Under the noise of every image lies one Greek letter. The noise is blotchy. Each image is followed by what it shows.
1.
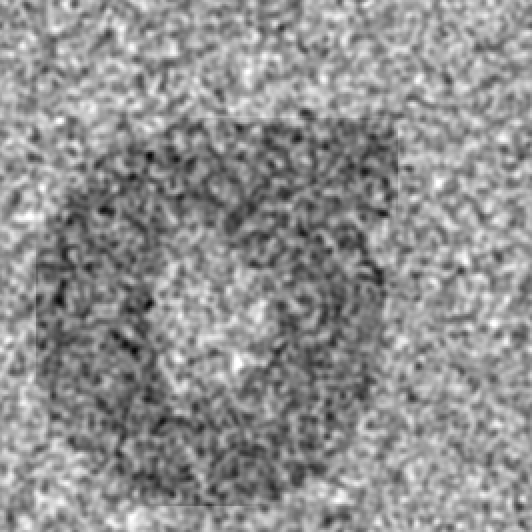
dark sigma
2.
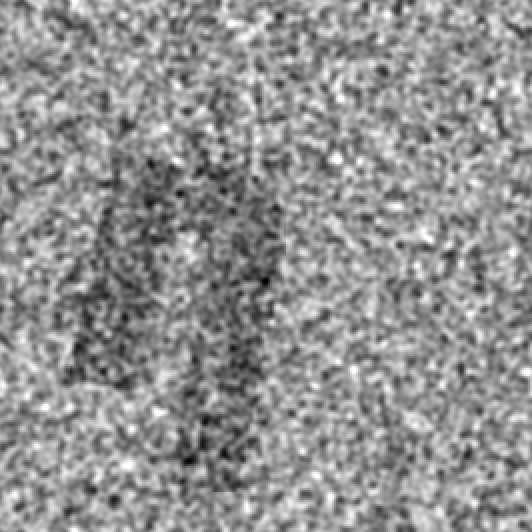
dark eta
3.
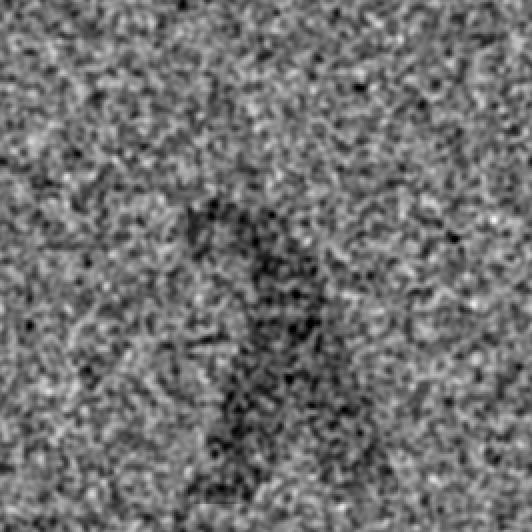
dark lambda
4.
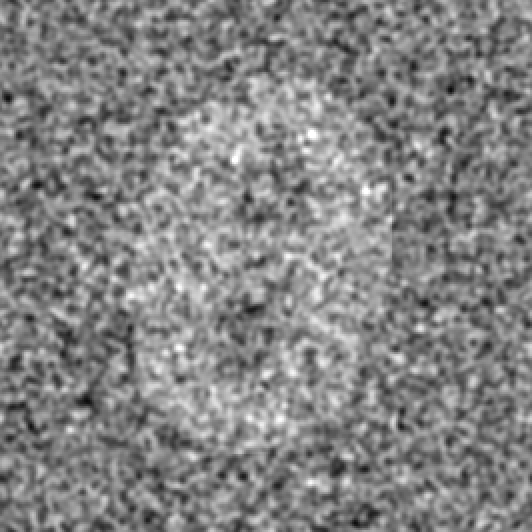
light theta
